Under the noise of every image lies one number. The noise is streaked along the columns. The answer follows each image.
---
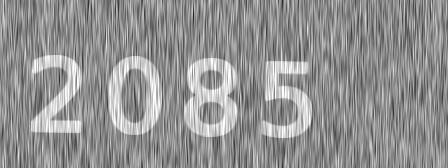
2085
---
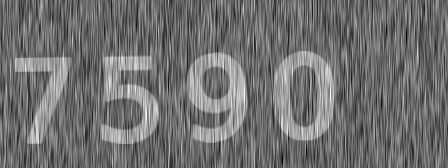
7590
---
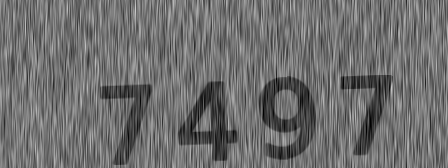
7497
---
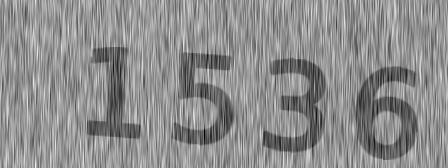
1536
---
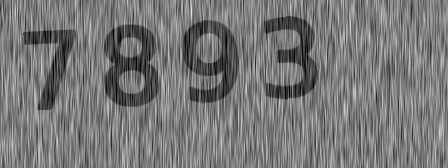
7893
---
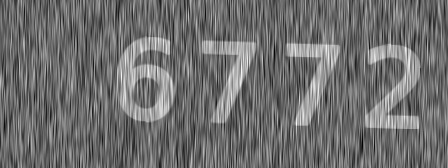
6772
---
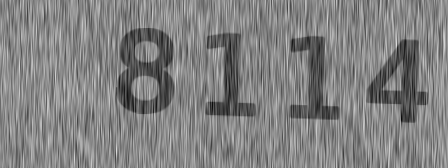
8114
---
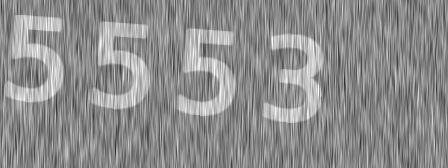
5553
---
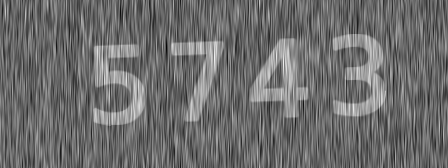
5743
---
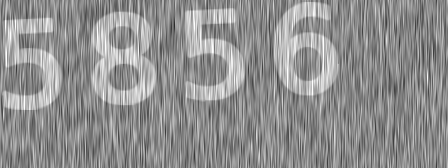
5856
